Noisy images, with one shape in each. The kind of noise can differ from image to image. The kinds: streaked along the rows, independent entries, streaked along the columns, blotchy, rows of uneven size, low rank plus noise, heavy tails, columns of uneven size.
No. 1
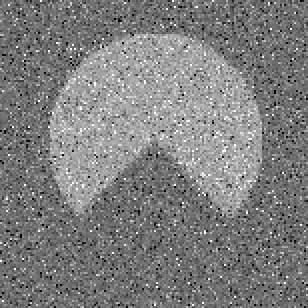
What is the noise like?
heavy tails
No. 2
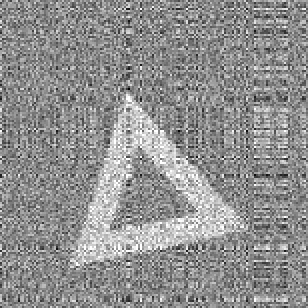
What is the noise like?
low rank plus noise
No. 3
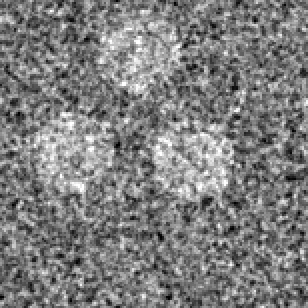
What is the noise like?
blotchy
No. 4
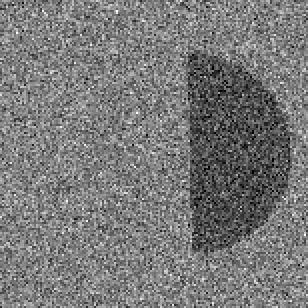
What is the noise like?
independent entries
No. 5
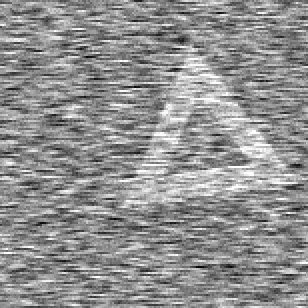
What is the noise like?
streaked along the rows
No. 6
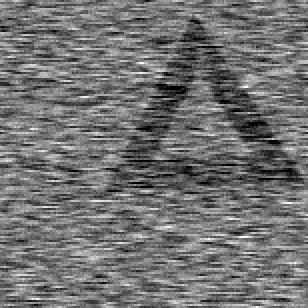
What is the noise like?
streaked along the rows
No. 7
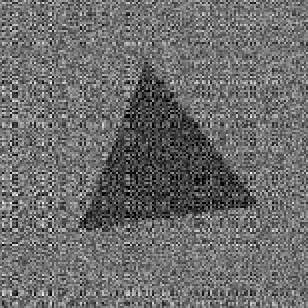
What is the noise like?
low rank plus noise
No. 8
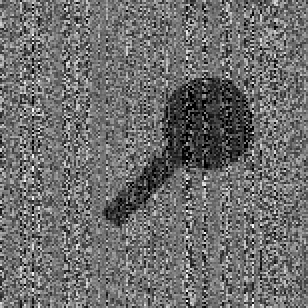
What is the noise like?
columns of uneven size
